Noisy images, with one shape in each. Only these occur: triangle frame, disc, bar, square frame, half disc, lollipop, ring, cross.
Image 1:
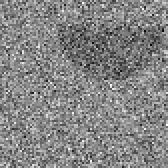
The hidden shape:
half disc
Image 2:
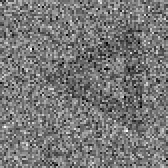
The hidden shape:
triangle frame
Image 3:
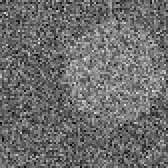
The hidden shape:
disc
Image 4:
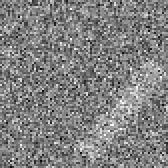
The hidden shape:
bar
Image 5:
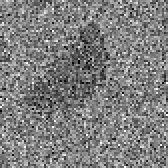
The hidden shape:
half disc
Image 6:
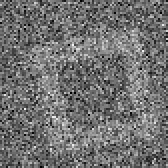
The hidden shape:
square frame
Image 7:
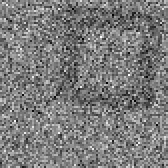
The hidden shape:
square frame
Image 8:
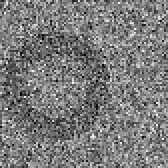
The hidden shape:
ring
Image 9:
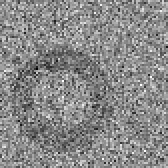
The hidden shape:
ring
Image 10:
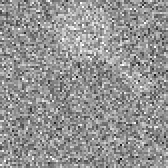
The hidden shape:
lollipop
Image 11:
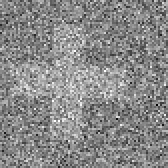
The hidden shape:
cross
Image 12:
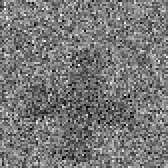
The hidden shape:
cross
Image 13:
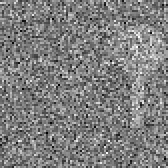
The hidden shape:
lollipop
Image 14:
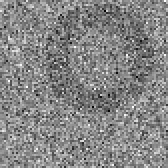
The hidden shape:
ring
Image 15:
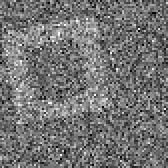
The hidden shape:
square frame
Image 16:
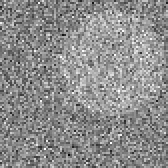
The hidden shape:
disc
